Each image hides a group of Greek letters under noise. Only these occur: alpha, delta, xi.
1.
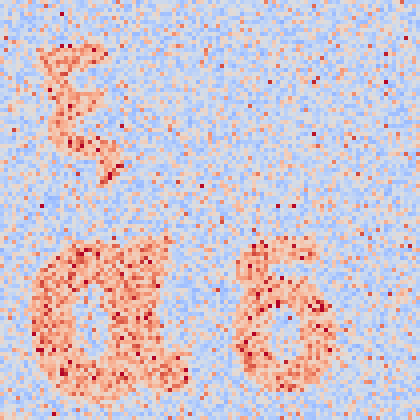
top left: xi; bottom left: alpha; bottom right: delta
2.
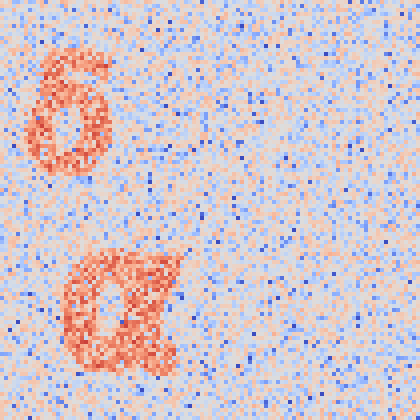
top left: delta; bottom left: alpha
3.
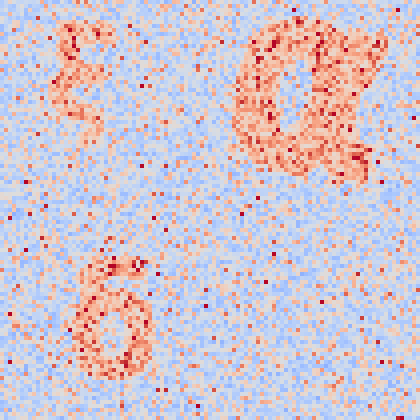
top left: xi; top right: alpha; bottom left: delta
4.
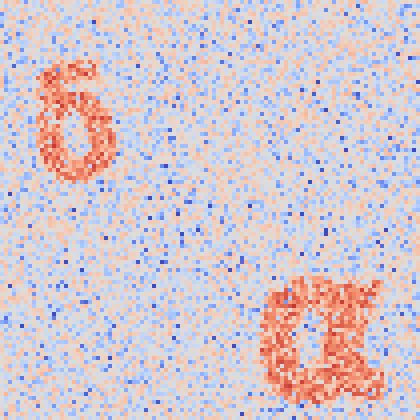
top left: delta; bottom right: alpha
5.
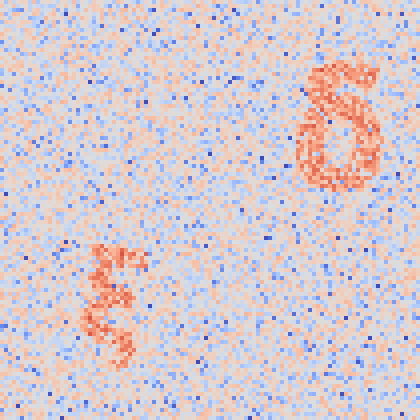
top right: delta; bottom left: xi
